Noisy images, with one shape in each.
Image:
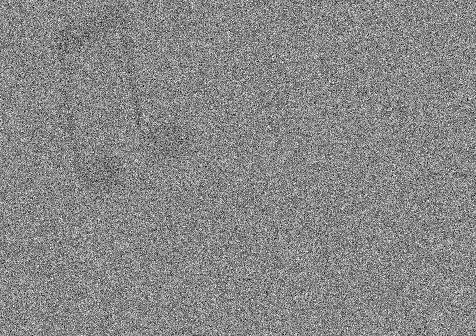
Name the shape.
pair of musical notes
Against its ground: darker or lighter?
darker
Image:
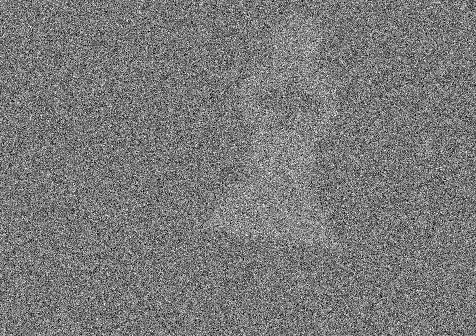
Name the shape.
chess bishop
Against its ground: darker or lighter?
lighter
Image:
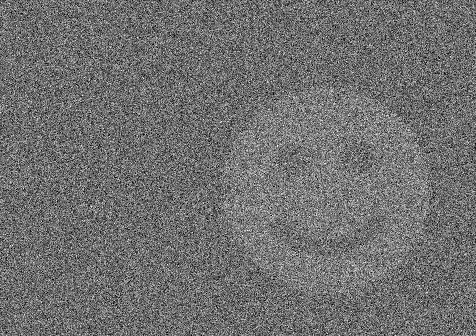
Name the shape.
smiling face
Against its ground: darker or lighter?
lighter
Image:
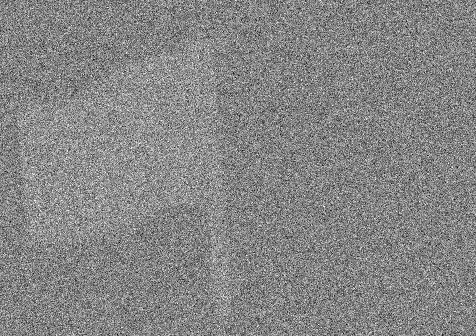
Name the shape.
flag
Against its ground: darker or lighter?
lighter
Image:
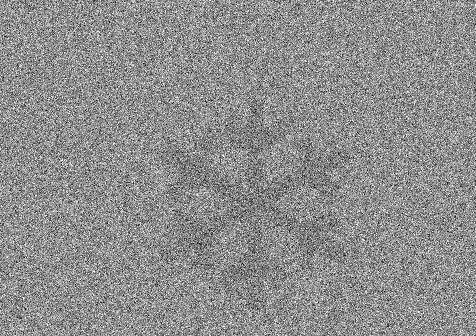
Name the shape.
snowflake
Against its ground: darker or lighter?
darker
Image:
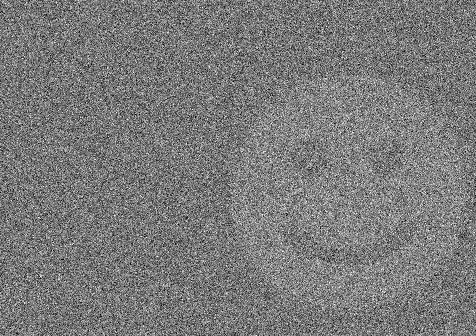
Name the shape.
smiling face
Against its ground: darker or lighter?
lighter
